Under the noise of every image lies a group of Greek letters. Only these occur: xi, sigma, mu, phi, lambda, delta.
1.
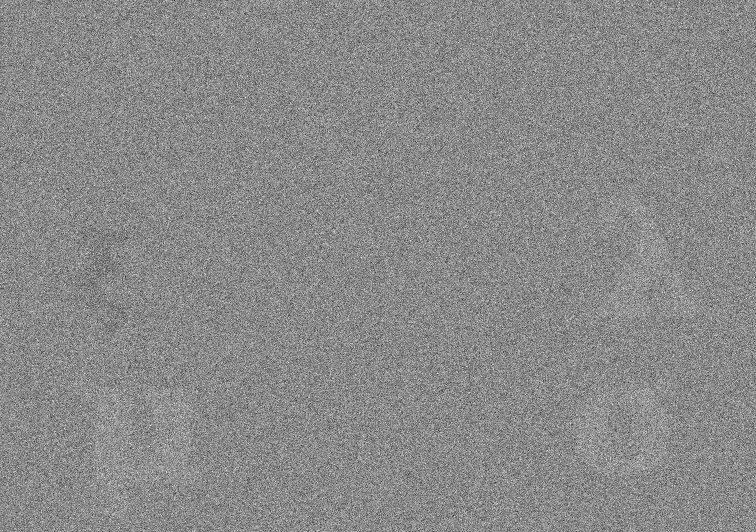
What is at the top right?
nothing
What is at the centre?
nothing
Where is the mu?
bottom left
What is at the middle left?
xi
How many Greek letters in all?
4
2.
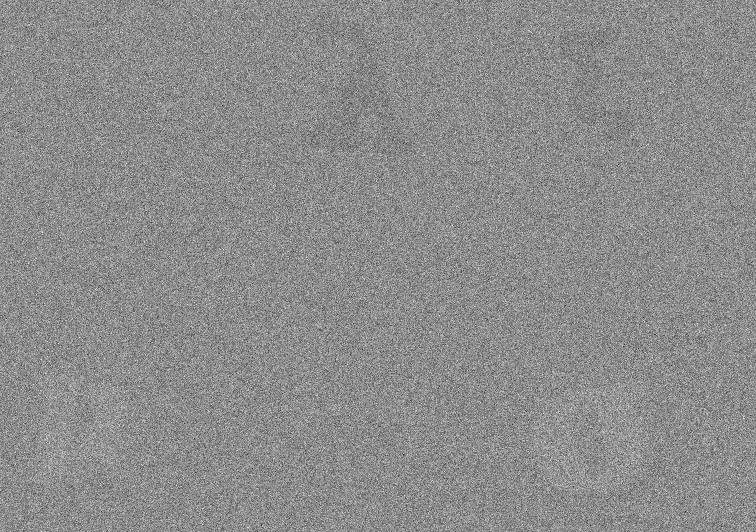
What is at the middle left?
nothing
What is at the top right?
xi
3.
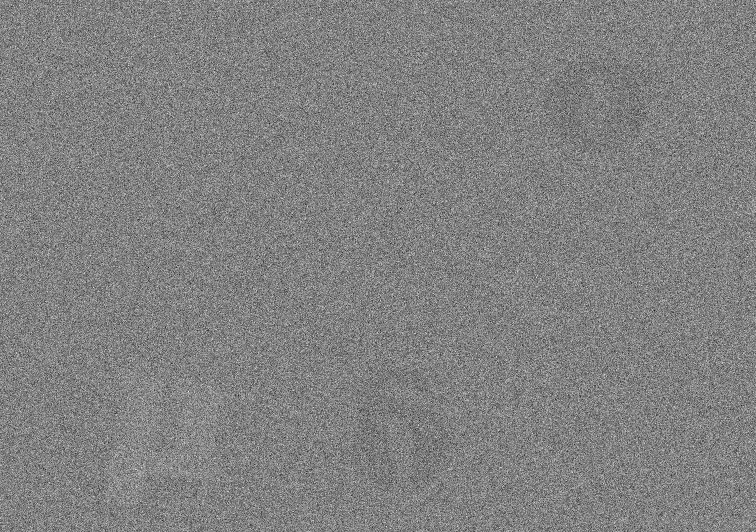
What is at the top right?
sigma
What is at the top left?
nothing
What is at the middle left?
nothing
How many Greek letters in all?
3
